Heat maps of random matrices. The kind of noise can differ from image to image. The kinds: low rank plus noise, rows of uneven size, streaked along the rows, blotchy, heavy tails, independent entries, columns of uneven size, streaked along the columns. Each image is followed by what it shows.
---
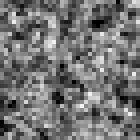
blotchy
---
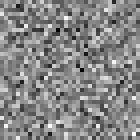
independent entries
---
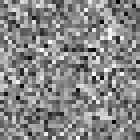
independent entries
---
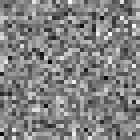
independent entries
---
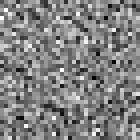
independent entries
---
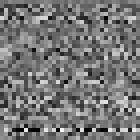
rows of uneven size
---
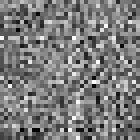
low rank plus noise
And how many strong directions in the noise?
five to eight
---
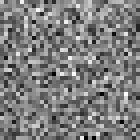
independent entries
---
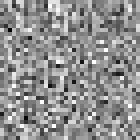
low rank plus noise
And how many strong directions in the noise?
three or four
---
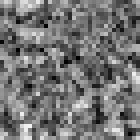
blotchy
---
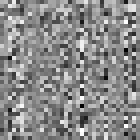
columns of uneven size
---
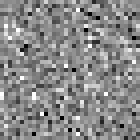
heavy tails
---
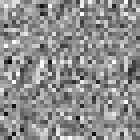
low rank plus noise
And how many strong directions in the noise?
three or four
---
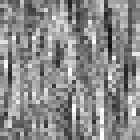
streaked along the columns
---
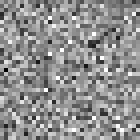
independent entries
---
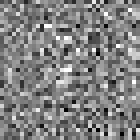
low rank plus noise
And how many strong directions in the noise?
three or four
